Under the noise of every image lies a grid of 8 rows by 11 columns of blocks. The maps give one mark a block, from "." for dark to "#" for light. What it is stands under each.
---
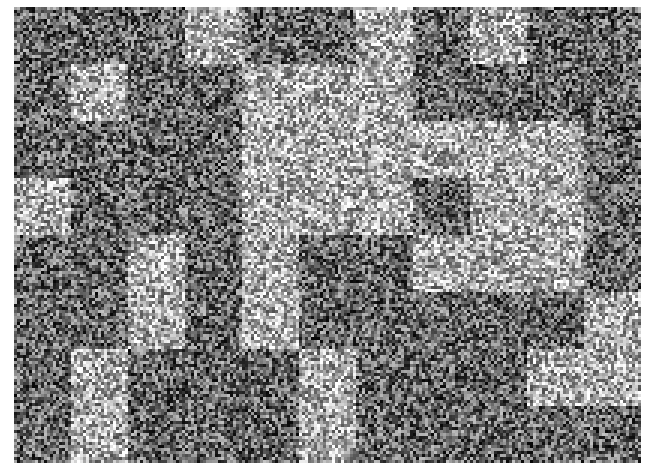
...#..#.#..
.#..###....
....######.
#...###.##.
..#.#..###.
..#.#.....#
.#...#...##
.#...#.....
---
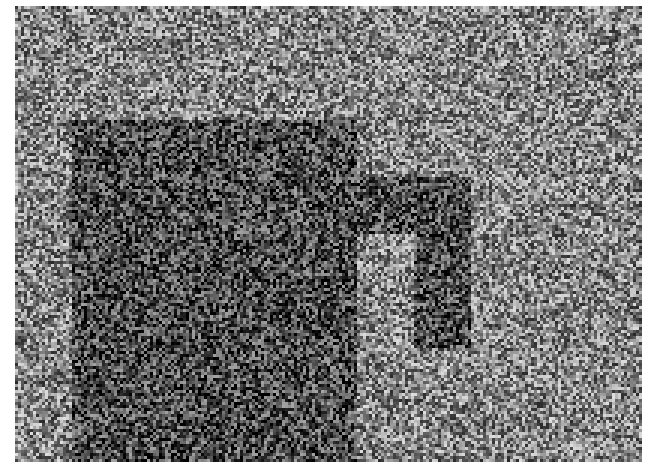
###########
###########
#.....#####
#.......###
#.....#.###
#.....#.###
#.....#####
#.....#####
